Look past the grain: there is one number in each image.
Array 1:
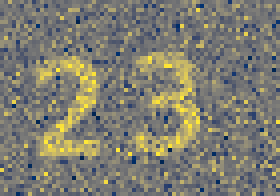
23
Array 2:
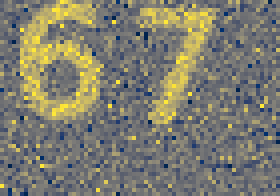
67
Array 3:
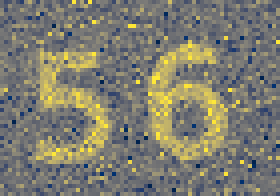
56
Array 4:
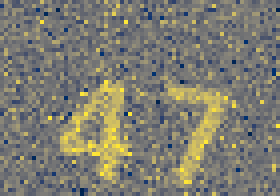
47
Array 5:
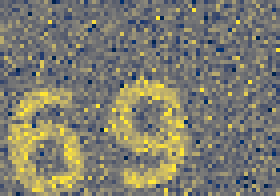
69
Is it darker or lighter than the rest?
lighter
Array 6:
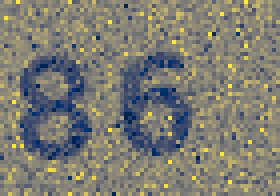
86
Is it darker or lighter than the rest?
darker
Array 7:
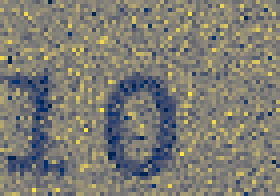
10
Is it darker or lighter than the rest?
darker
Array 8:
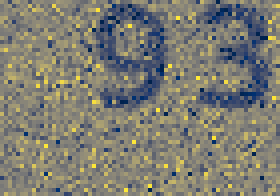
93
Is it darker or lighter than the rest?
darker
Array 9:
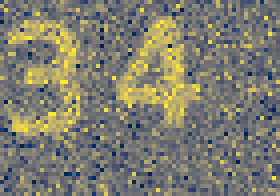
34
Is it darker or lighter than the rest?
lighter
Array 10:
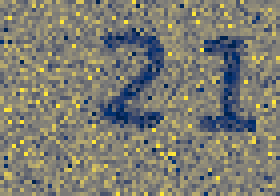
21
